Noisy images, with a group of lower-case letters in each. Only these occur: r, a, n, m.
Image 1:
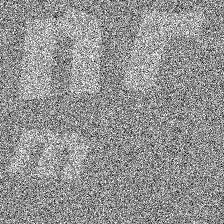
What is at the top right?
r
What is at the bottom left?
m
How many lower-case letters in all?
3
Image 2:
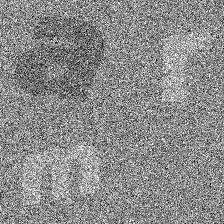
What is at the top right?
r
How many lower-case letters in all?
3
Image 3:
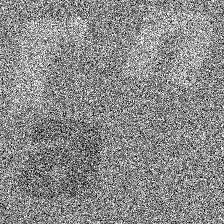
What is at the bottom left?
a
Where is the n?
top right
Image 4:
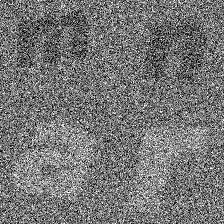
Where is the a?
bottom left
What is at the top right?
n
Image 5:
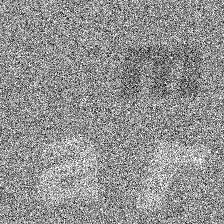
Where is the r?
bottom right
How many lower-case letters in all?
3
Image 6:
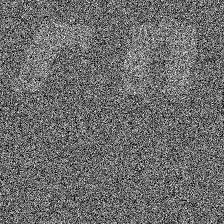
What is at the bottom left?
nothing
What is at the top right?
n
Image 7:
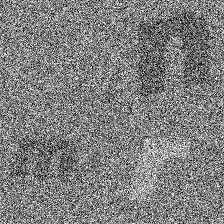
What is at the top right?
n
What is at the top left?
nothing
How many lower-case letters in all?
3
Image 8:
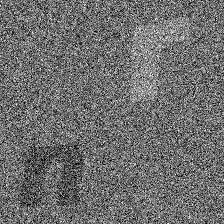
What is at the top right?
r
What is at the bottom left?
n
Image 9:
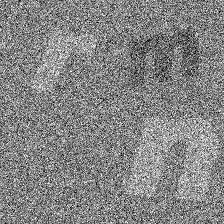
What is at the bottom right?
n
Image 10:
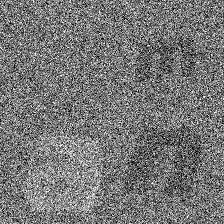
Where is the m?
top right
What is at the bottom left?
a
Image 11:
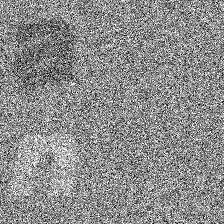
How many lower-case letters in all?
2
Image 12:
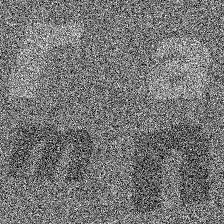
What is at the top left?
r
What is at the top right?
a
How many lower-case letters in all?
4
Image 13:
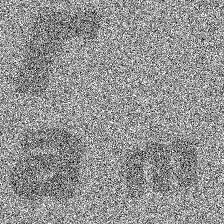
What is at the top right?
nothing
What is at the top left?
r
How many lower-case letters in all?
3
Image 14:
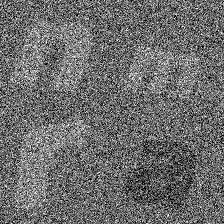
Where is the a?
bottom right
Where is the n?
top left
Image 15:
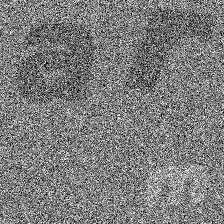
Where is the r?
top right
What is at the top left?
a
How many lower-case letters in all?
3
